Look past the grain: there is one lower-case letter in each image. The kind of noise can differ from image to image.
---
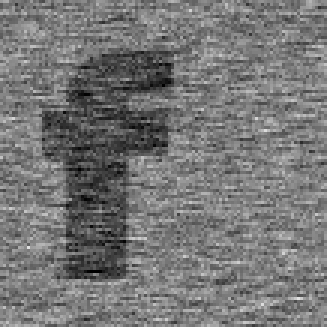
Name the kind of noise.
streaked along the rows
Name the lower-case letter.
f
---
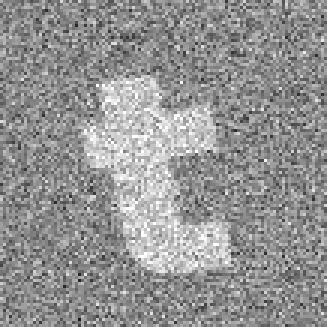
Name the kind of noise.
low rank plus noise
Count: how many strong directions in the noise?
two
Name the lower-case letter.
t
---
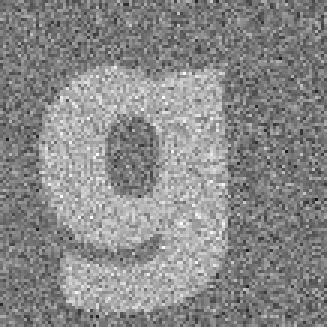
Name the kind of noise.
low rank plus noise
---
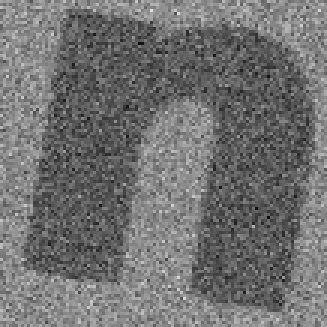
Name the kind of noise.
independent entries
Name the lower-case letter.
n
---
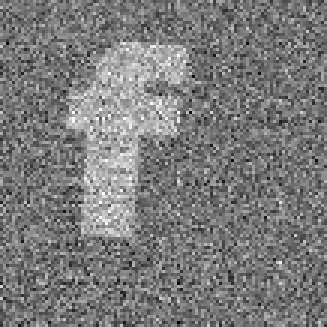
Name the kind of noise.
low rank plus noise
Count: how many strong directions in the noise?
two
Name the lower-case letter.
f
